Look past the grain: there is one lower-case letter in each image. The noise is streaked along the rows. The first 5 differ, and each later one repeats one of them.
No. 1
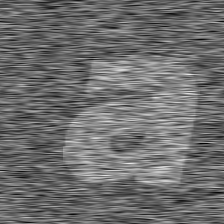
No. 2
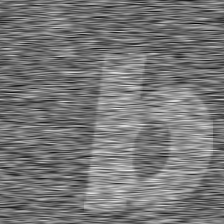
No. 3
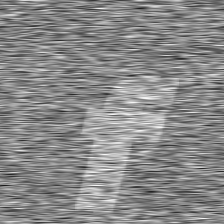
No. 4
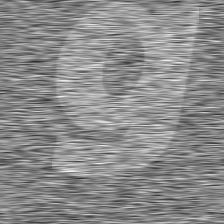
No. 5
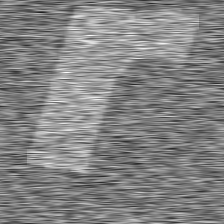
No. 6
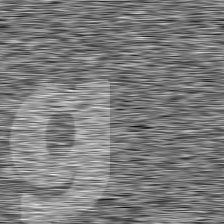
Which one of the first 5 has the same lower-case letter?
4
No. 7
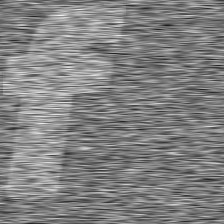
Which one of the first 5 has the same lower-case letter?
3
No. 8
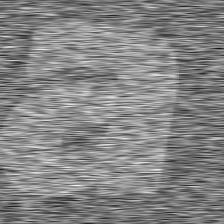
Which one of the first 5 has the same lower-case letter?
1
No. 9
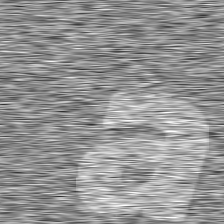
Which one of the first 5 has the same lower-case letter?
1
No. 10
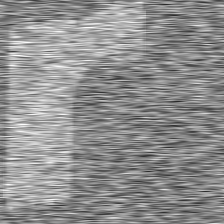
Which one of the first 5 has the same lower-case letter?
5
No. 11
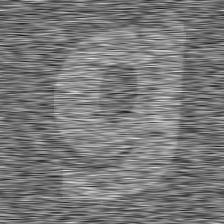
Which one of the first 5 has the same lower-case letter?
4
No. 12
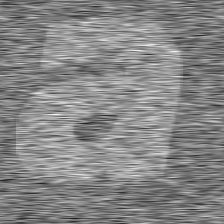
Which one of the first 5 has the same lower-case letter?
1
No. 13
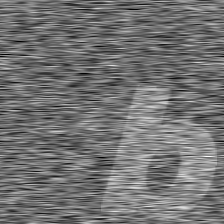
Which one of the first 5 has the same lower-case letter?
2
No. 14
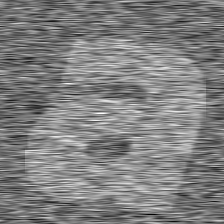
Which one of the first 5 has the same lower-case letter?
1
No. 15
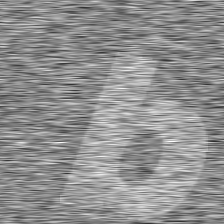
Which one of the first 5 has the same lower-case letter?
2
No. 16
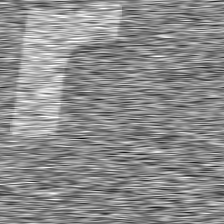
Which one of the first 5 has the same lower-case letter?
5
